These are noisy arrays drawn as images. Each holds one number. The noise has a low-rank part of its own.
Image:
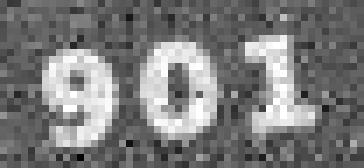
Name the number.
901
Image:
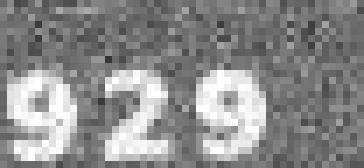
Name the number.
929
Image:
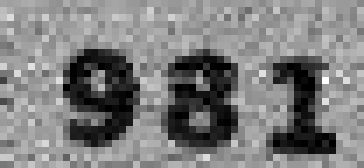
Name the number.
981
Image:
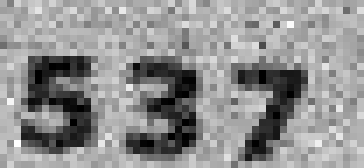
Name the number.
537
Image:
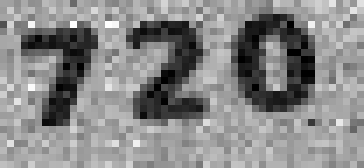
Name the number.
720
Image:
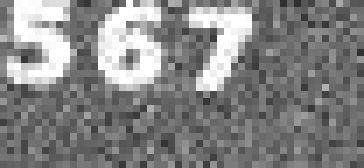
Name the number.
567
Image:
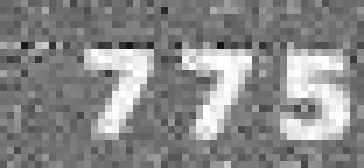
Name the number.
775
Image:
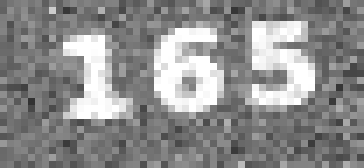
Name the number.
165
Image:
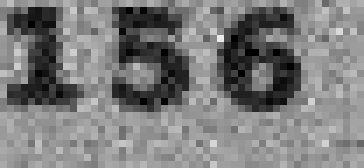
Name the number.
156
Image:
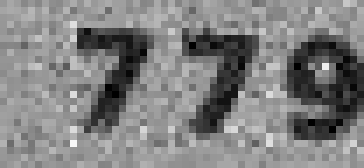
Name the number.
779
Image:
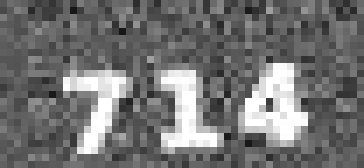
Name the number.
714
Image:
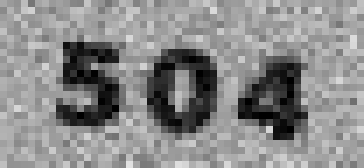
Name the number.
504
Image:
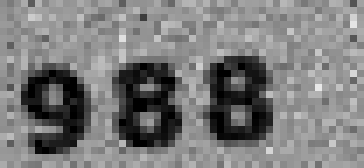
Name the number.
988
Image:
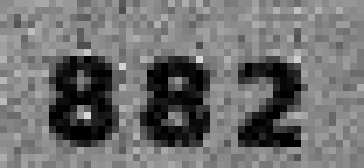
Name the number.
882
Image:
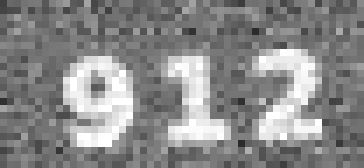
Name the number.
912
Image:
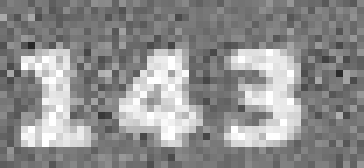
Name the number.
143
